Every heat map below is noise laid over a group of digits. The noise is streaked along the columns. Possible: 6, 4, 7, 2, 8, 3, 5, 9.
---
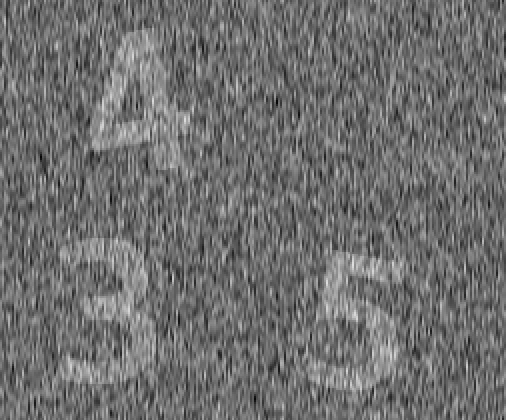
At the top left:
4
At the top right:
nothing
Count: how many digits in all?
3
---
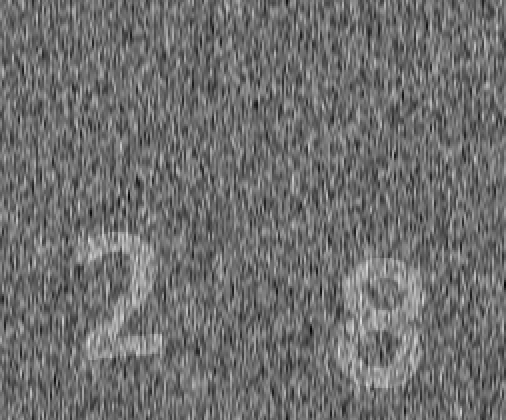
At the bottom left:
2
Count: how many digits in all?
2
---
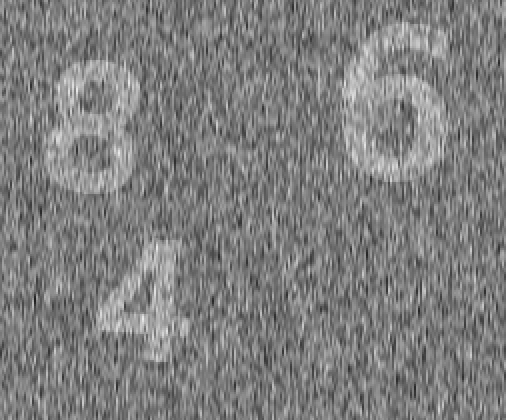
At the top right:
6
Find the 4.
bottom left
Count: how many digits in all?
3
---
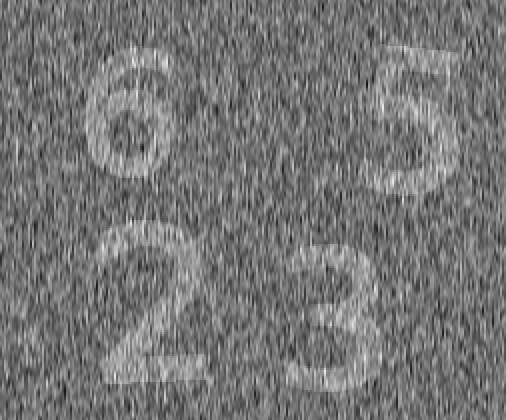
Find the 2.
bottom left
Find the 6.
top left
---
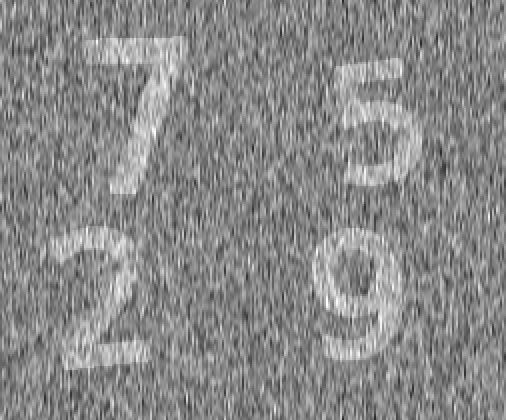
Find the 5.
top right
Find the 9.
bottom right
